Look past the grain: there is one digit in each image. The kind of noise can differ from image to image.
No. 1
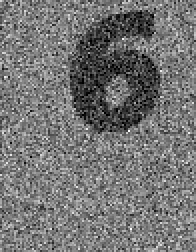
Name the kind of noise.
independent entries
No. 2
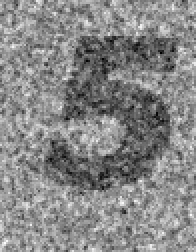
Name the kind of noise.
blotchy
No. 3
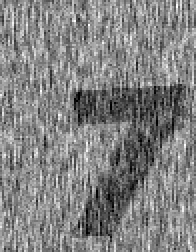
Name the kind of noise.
streaked along the columns
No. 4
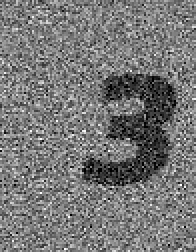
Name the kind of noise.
low rank plus noise
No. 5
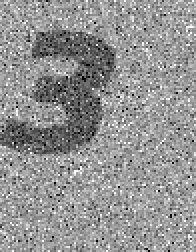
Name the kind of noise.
heavy tails
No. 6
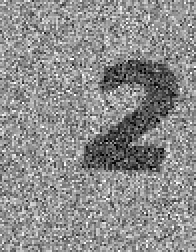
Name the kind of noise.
independent entries
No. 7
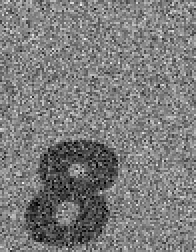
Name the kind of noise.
independent entries
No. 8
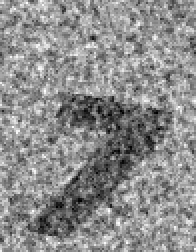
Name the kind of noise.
blotchy
